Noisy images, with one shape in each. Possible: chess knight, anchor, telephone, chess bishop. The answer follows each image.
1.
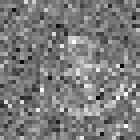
anchor
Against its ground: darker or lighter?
lighter
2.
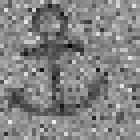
anchor
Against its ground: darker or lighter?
darker
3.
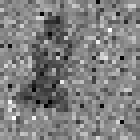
chess bishop
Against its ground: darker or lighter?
darker
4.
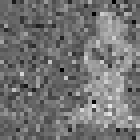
chess bishop
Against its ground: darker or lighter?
lighter
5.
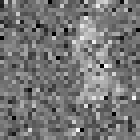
chess bishop
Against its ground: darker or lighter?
lighter
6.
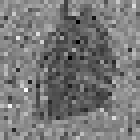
chess knight
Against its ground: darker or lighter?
darker
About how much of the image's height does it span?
nearly all
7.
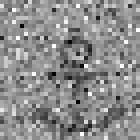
anchor
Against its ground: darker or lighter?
darker
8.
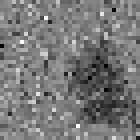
chess knight
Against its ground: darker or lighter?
darker
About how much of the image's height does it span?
two thirds
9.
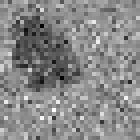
chess knight
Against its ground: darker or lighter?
darker
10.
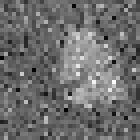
chess knight
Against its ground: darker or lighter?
lighter
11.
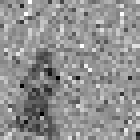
chess bishop
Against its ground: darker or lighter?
darker
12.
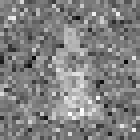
chess bishop
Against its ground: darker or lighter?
lighter
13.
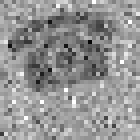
telephone
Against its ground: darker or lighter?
darker
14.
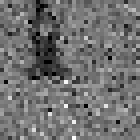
chess bishop
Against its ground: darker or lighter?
darker
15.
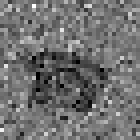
telephone
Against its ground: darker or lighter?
darker
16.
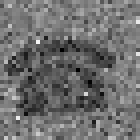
telephone
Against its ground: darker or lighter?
darker
